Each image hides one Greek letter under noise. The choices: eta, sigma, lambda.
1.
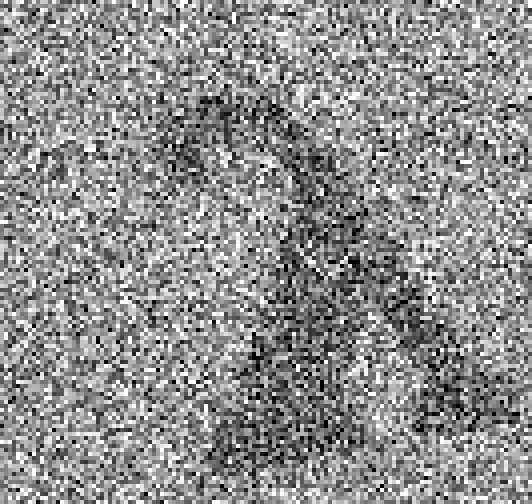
lambda
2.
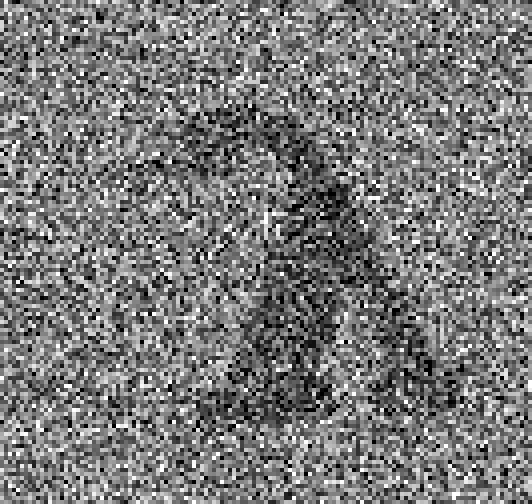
lambda
